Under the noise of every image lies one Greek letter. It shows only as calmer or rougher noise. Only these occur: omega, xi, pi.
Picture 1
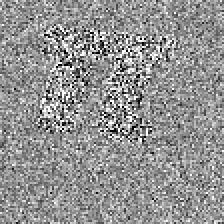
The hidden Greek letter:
pi
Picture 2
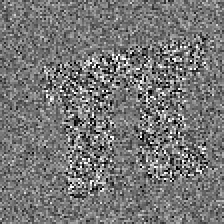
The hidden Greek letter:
pi
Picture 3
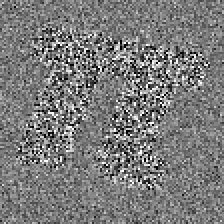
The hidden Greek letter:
pi
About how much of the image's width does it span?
nearly all
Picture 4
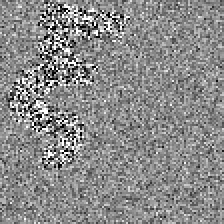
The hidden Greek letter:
xi
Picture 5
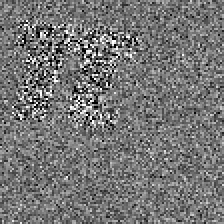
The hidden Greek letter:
pi
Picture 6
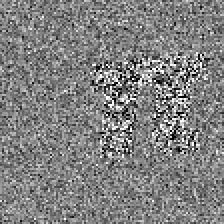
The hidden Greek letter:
pi
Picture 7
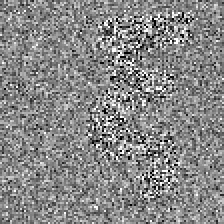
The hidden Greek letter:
xi
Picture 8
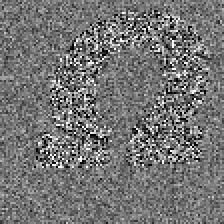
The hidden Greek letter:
omega
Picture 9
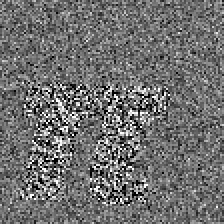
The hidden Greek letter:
pi
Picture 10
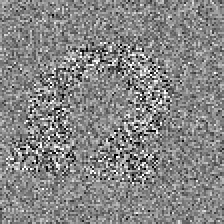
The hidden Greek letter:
omega
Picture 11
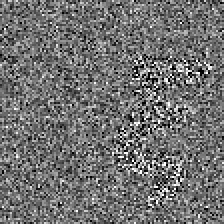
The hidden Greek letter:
xi
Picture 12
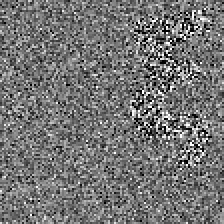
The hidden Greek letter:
xi
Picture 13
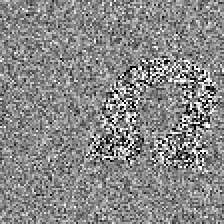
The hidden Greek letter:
omega
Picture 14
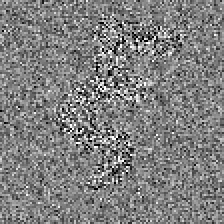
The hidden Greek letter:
xi
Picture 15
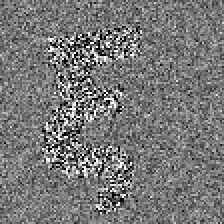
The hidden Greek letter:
xi
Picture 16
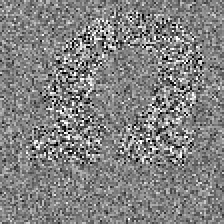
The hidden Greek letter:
omega
